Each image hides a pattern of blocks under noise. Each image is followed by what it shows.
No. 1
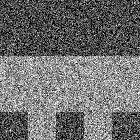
left and right mirror each other
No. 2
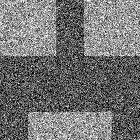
left and right mirror each other
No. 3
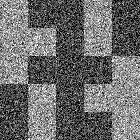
the same after a half turn
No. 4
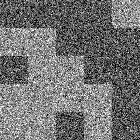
mirrored about the diagonal from the bottom left
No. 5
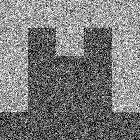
left and right mirror each other
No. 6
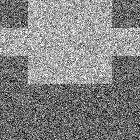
left and right mirror each other
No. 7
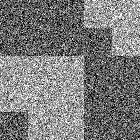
mirrored about the diagonal from the bottom left
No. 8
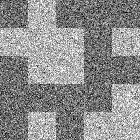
mirrored about the diagonal from the top left
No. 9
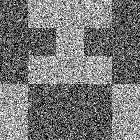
left and right mirror each other
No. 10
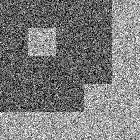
mirrored about the diagonal from the top left
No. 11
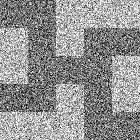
the same after a half turn
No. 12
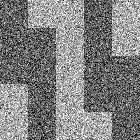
the same after a half turn
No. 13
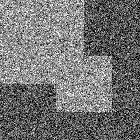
mirrored about the diagonal from the top left
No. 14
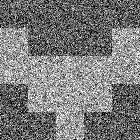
left and right mirror each other
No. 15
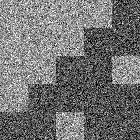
mirrored about the diagonal from the top left
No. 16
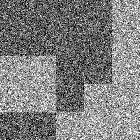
no symmetry
